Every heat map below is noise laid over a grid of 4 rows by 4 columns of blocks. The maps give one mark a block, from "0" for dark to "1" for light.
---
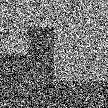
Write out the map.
1111
1011
0011
0000
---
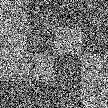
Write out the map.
1000
1010
1101
0001
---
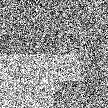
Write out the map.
0000
0000
1110
1100
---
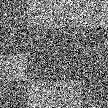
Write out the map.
0111
0000
1000
0110
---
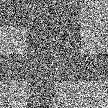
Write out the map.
0001
1001
0000
1011
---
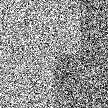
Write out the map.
1110
1110
1100
1100
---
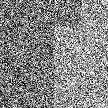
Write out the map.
0001
0011
0011
0011
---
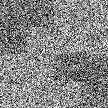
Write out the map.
0011
0111
1100
1110
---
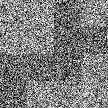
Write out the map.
1101
1100
0001
0111
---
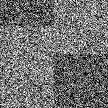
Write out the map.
0011
1111
1100
1100
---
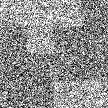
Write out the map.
1110
0100
0000
0011
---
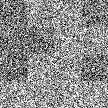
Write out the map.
0110
0011
0110
1111
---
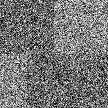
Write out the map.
0011
0011
1000
1000
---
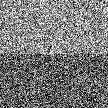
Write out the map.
1111
1111
0000
0000
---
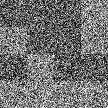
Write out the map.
0001
1001
0100
1111
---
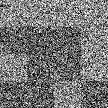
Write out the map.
1111
0001
1001
0010
